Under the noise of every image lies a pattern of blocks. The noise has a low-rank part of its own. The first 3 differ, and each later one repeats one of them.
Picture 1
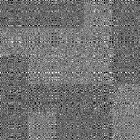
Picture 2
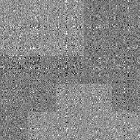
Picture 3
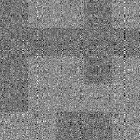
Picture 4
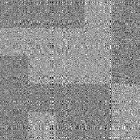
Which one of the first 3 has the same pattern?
1
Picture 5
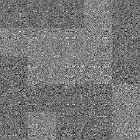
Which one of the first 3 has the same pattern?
1
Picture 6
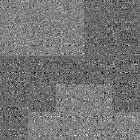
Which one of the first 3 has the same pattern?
2
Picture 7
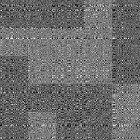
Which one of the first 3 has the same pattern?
1
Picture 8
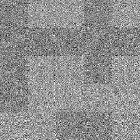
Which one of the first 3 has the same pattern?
3
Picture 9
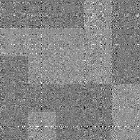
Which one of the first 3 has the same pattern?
1
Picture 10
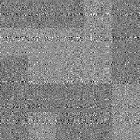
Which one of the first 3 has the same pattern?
1
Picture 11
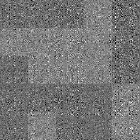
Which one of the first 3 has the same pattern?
1
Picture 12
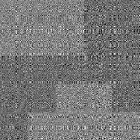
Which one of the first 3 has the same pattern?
2
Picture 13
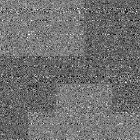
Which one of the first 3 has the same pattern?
2
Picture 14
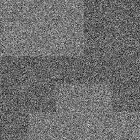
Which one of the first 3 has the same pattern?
2
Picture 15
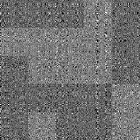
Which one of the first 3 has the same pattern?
1
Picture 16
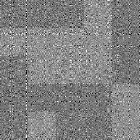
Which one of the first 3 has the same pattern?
1
